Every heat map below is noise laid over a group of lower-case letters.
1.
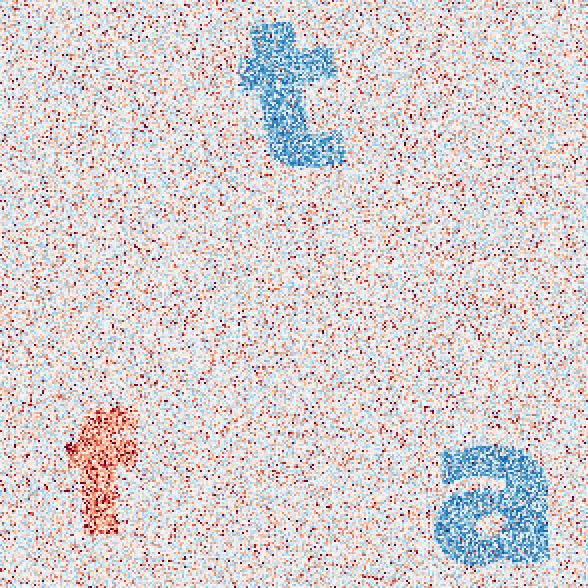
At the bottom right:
a
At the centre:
nothing
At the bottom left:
f
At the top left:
nothing
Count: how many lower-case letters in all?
3
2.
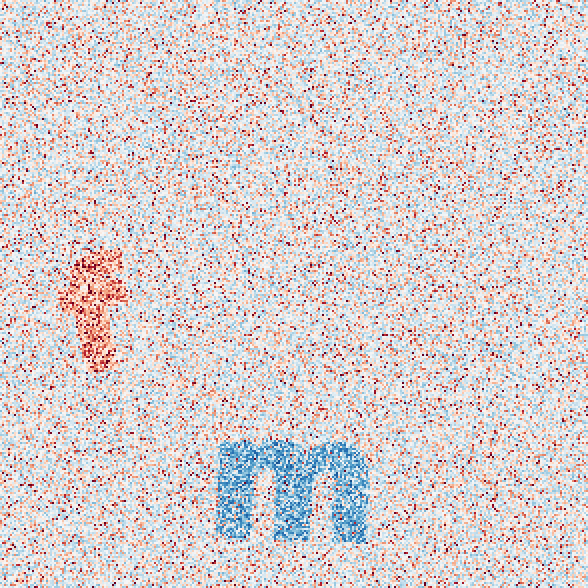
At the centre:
nothing
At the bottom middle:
m
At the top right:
nothing
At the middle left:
f
